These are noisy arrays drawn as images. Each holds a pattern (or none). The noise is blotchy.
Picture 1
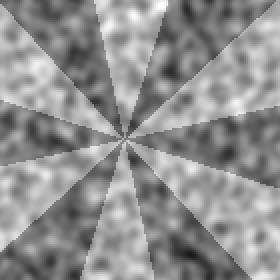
spokes from one point
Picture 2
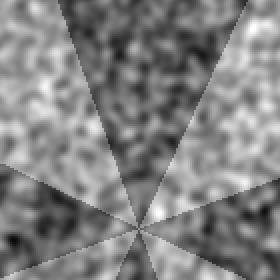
spokes from one point
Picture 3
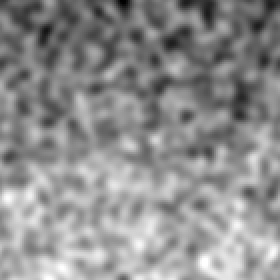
a smooth slope
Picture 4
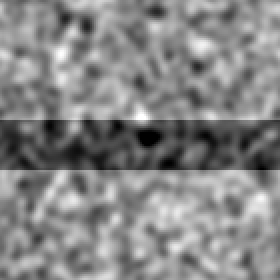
one horizontal stripe
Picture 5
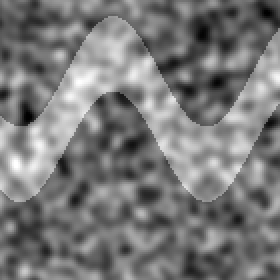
a wavy band
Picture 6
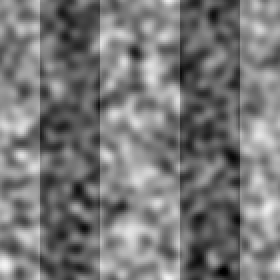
vertical stripes
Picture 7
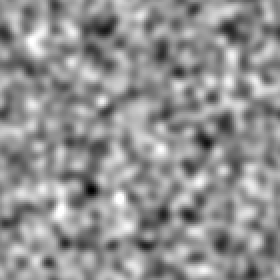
only noise
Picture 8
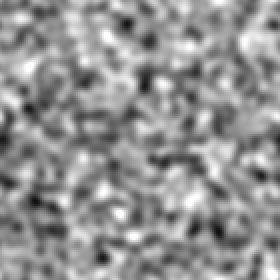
only noise
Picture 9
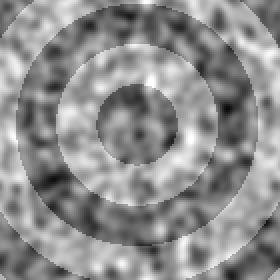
rings round one point
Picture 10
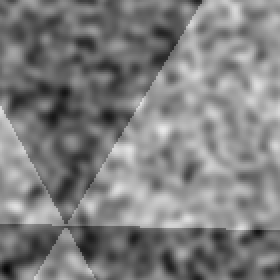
spokes from one point
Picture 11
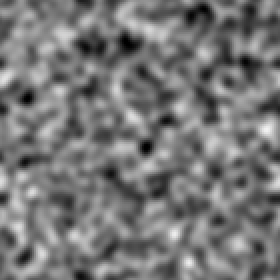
only noise
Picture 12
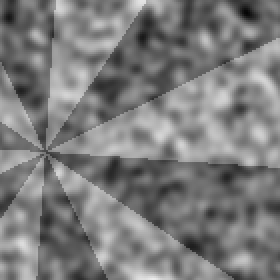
spokes from one point
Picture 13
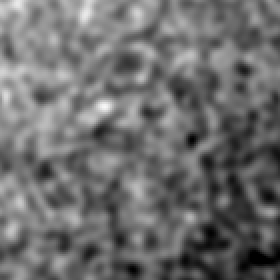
a smooth slope
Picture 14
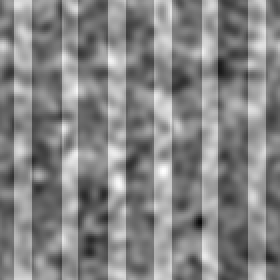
vertical stripes
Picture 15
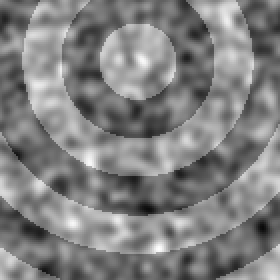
rings round one point
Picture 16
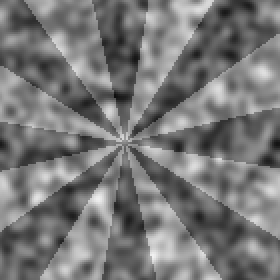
spokes from one point
